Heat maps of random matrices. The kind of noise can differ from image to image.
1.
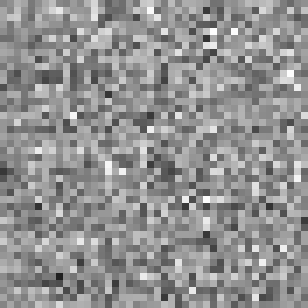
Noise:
low rank plus noise
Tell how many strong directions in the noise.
five to eight
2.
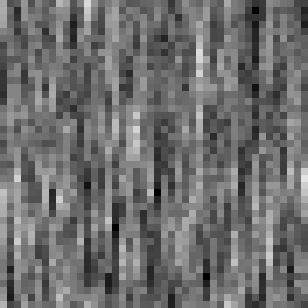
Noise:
streaked along the columns
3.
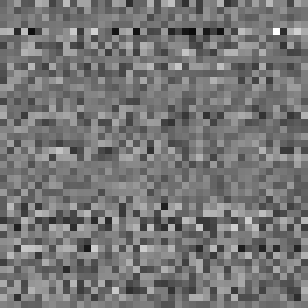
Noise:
rows of uneven size
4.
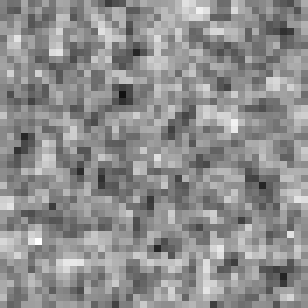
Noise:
blotchy
